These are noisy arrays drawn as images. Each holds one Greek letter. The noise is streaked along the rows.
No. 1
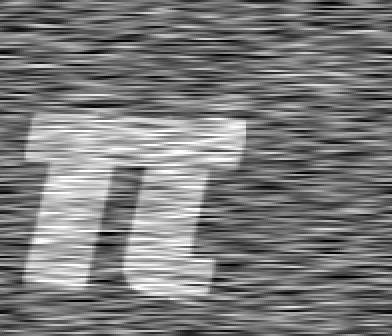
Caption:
light pi
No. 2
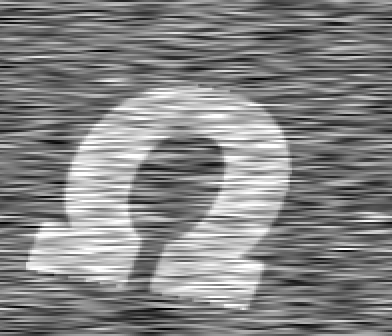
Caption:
light omega
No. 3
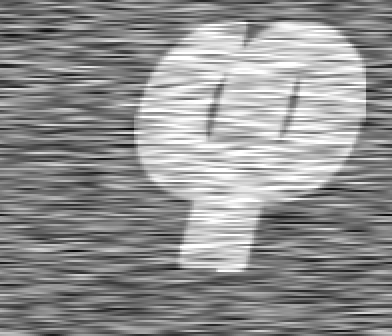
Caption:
light phi
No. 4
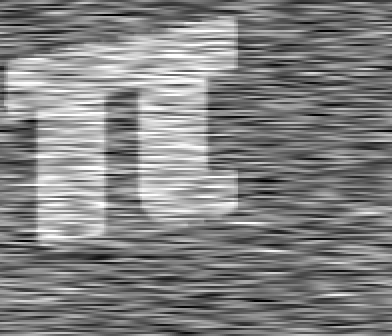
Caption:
light pi
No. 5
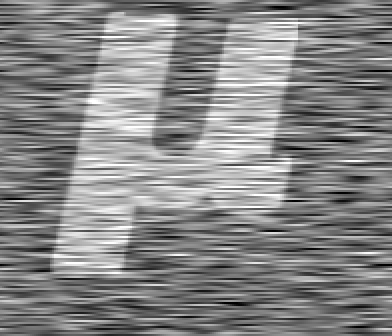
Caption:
light mu
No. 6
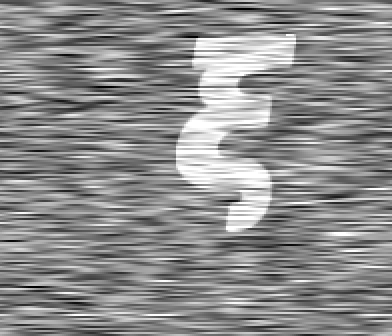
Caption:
light xi
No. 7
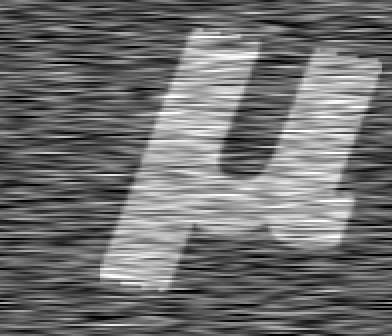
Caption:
light mu
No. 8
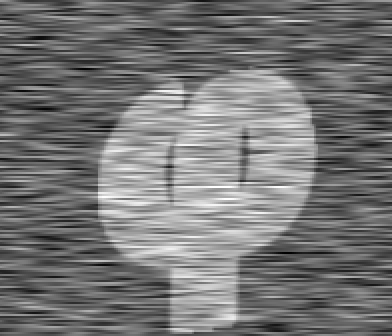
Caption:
light phi
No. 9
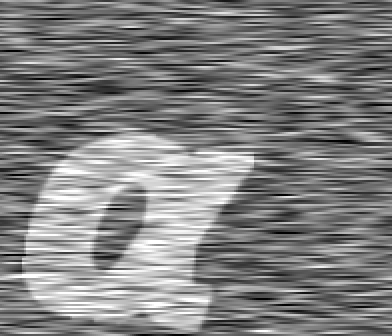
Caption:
light alpha
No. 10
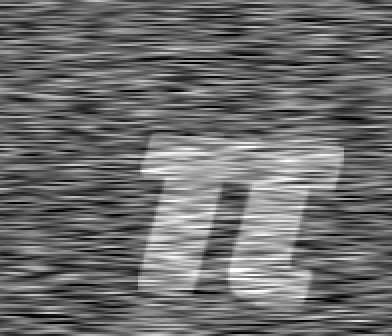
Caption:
light pi
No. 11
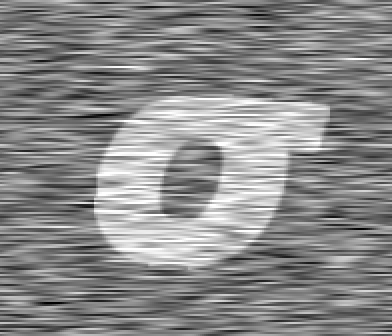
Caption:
light sigma
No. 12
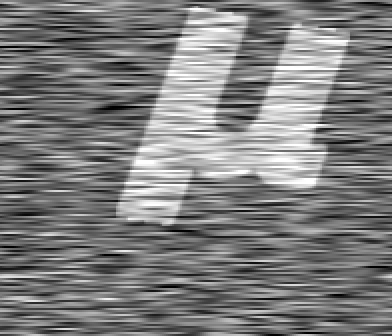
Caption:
light mu
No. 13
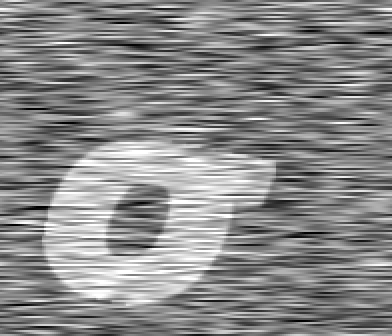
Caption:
light sigma
